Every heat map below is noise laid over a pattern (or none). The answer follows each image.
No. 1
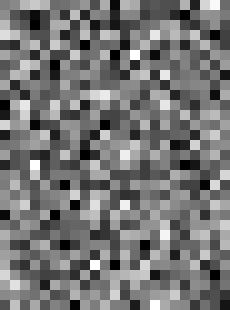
only noise
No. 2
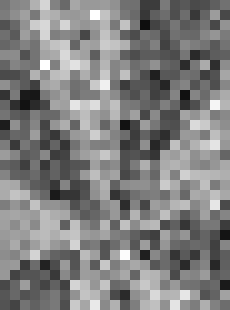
spokes from one point
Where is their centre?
bottom middle
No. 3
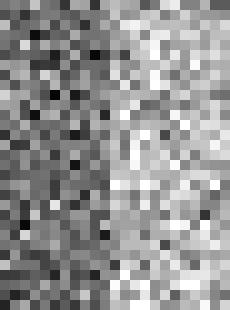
a sharp edge
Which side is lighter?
right
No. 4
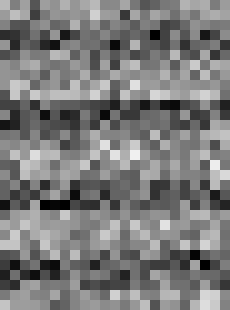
horizontal stripes
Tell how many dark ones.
4
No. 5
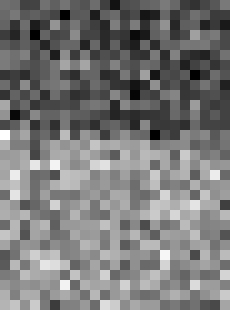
a sharp edge
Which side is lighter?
bottom
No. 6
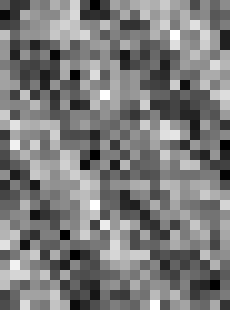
diagonal stripes
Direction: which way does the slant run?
top left to bottom right
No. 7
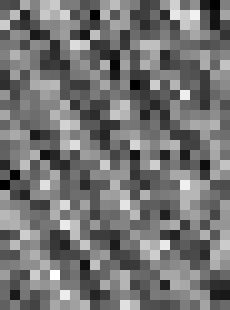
diagonal stripes
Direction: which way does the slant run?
top left to bottom right
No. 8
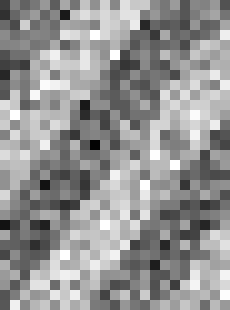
diagonal stripes
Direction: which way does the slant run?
bottom left to top right
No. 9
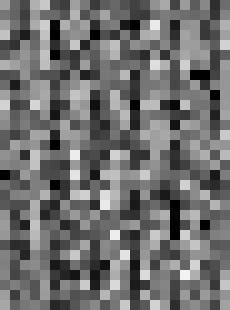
vertical stripes
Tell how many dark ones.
6
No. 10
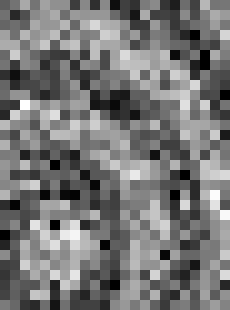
rings round one point
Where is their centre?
bottom left
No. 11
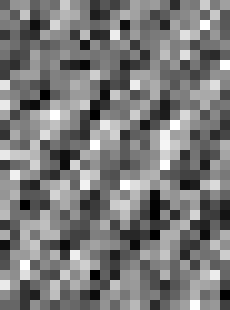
diagonal stripes
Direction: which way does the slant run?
bottom left to top right
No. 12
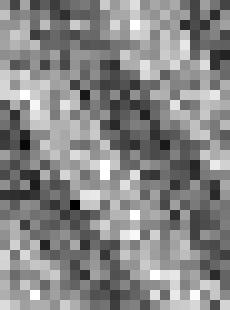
diagonal stripes
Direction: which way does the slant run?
top left to bottom right
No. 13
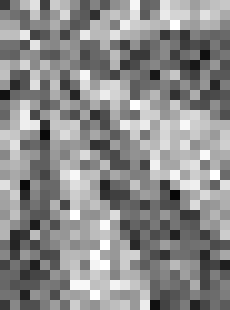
spokes from one point
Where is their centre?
top left
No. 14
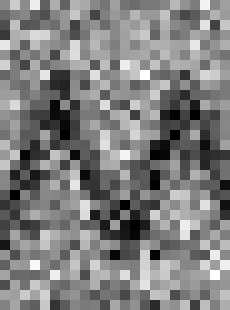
a wavy band
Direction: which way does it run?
left to right
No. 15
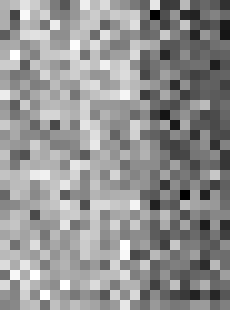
a sharp edge
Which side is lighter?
left
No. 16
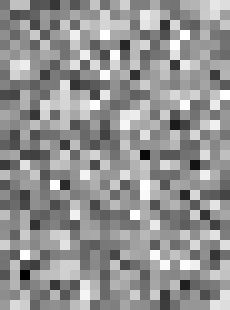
only noise
